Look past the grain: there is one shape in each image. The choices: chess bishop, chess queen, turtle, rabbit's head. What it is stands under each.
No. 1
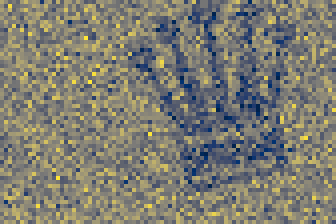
chess queen
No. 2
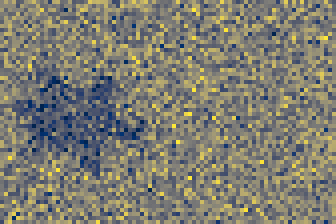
turtle
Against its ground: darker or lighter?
darker
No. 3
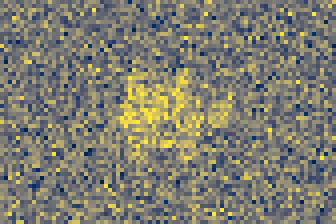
turtle
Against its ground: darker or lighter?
lighter
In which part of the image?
centre
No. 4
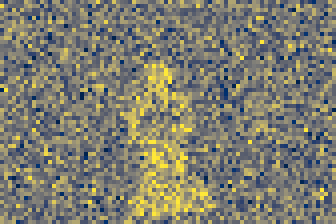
chess bishop
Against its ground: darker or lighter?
lighter
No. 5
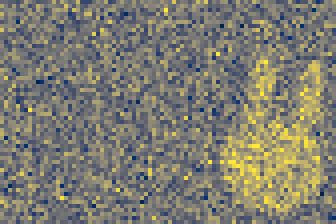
rabbit's head
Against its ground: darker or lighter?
lighter
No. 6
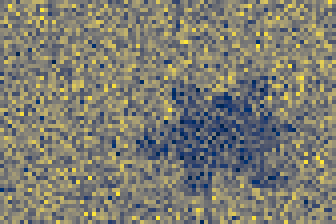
turtle
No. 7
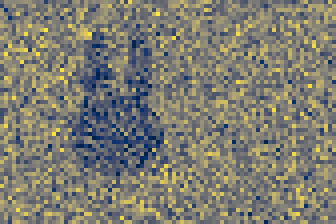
rabbit's head
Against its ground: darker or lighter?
darker
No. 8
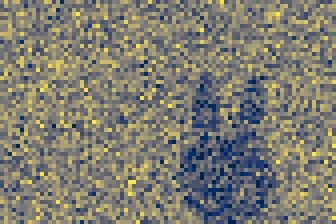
rabbit's head
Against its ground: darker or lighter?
darker
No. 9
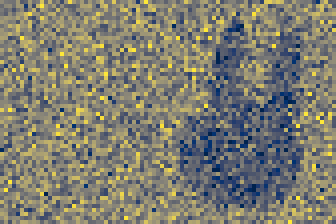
rabbit's head
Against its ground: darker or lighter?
darker
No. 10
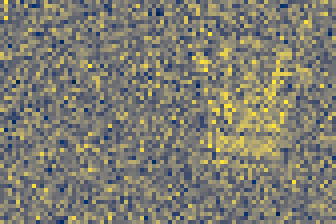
chess queen
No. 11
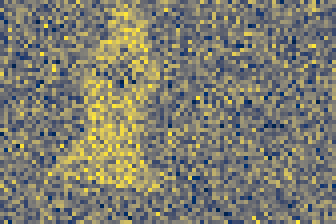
chess bishop
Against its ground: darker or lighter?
lighter
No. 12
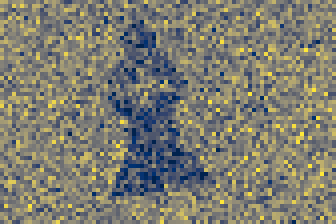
chess bishop
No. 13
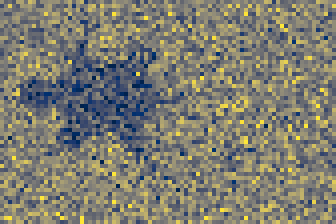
turtle
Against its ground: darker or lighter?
darker
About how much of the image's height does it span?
half
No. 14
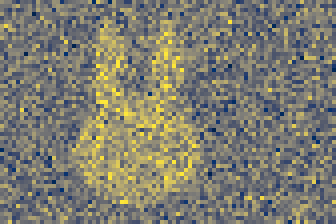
rabbit's head
